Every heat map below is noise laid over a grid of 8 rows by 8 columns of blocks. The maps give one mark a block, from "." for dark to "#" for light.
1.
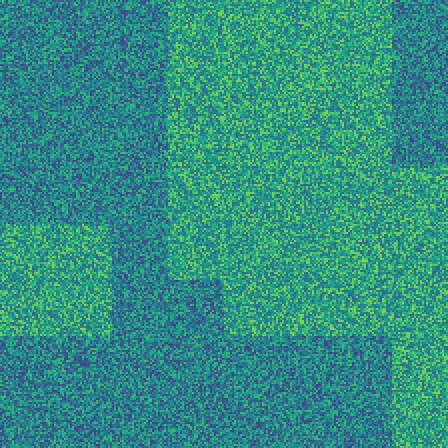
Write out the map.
...####.
...####.
...####.
...#####
##.#####
##..####
.......#
.......#
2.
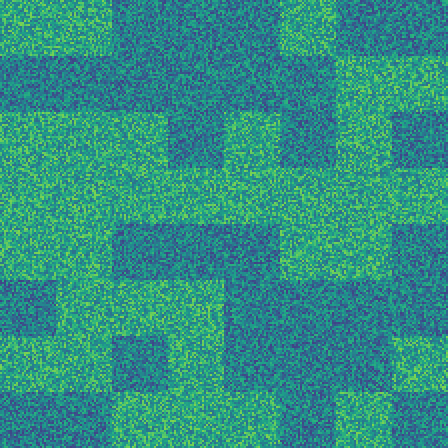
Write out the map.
##...#..
......##
###.#.#.
########
##...##.
.###....
##.#...#
..###.#.
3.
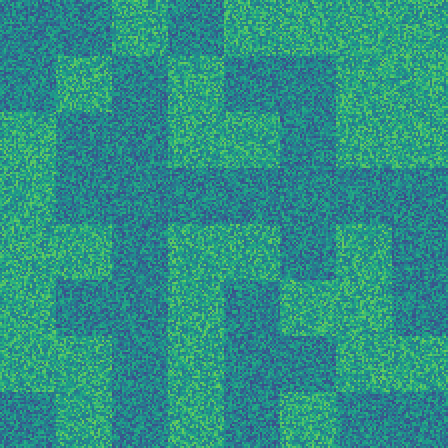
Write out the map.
..#.####
.#.#..##
#..##.##
#.......
##.##.#.
#..#.##.
##.#..##
.#.#.#..
